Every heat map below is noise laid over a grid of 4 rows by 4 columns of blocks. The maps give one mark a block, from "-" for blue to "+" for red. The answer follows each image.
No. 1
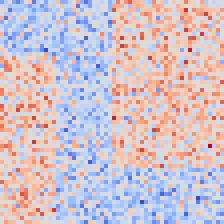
- - + +
+ - + +
+ - + +
+ - - -
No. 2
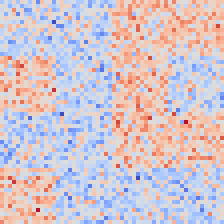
- - + +
+ - + -
- - + +
+ - - -
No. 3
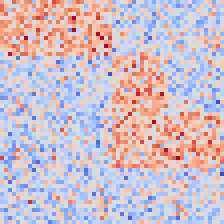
+ + - -
- - + -
- - + +
- - - -
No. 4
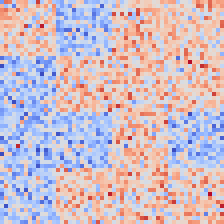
+ - + +
- + + +
- - + -
- + + +
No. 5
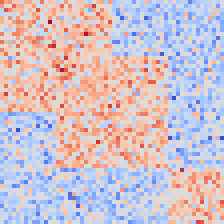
+ + - -
+ + + -
- + + -
- - - +
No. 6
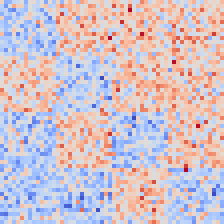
- + + +
+ - + +
- + - +
- - + -
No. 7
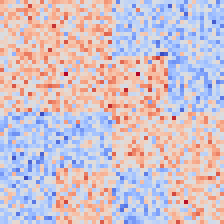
+ + - -
+ + + -
- - + +
- + - +
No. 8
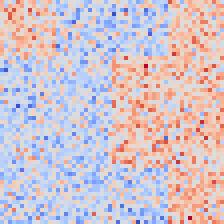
+ - - +
- - + +
- - + +
- - - +
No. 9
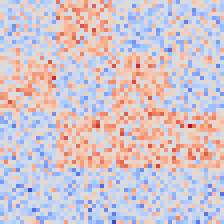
- + - -
+ - + -
- + + +
- - - -
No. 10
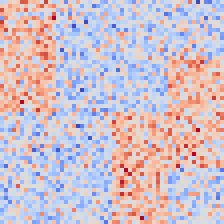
+ - - -
+ - - +
- - + +
- - + -
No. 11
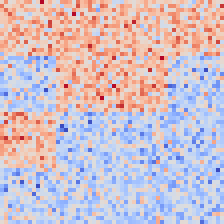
+ + + +
- + + -
+ - - -
- - - -
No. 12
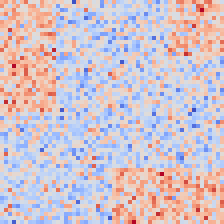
+ - - +
+ - - -
- - - -
- - + +
